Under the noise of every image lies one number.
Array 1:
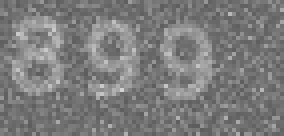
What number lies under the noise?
899
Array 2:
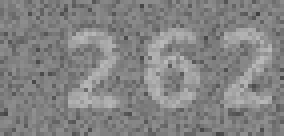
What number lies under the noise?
262
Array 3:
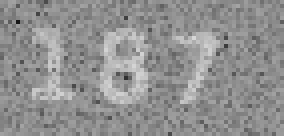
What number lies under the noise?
187
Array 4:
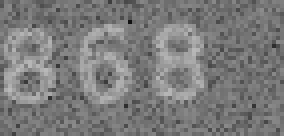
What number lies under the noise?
868
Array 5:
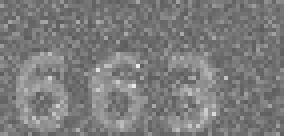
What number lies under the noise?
663
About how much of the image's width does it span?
two thirds
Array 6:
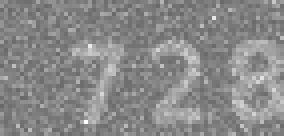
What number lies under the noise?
728
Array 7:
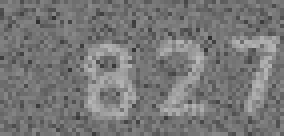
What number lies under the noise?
827
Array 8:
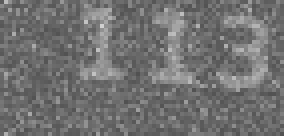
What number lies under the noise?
113
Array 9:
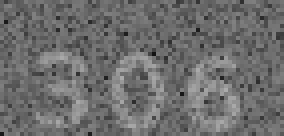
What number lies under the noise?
306
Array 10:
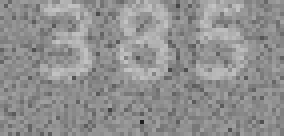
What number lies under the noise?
385
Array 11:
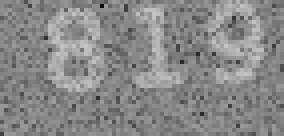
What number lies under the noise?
819
